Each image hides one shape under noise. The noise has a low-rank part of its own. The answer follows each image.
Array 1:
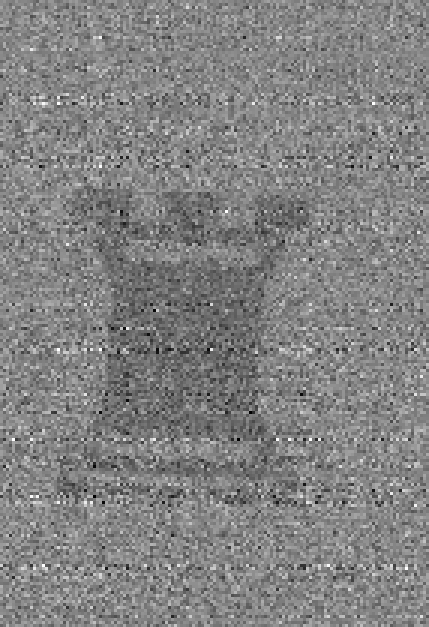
chess rook
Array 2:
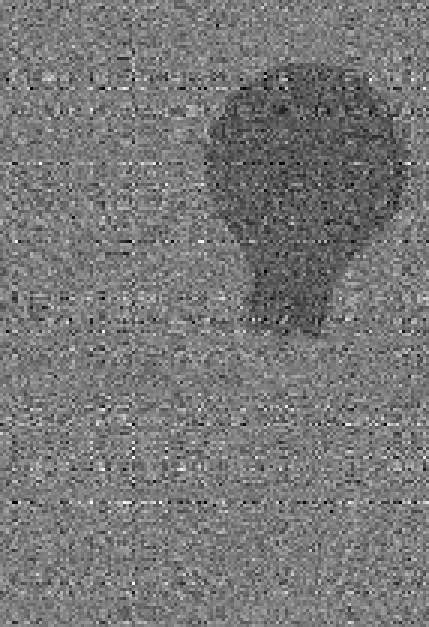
light bulb
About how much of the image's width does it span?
half
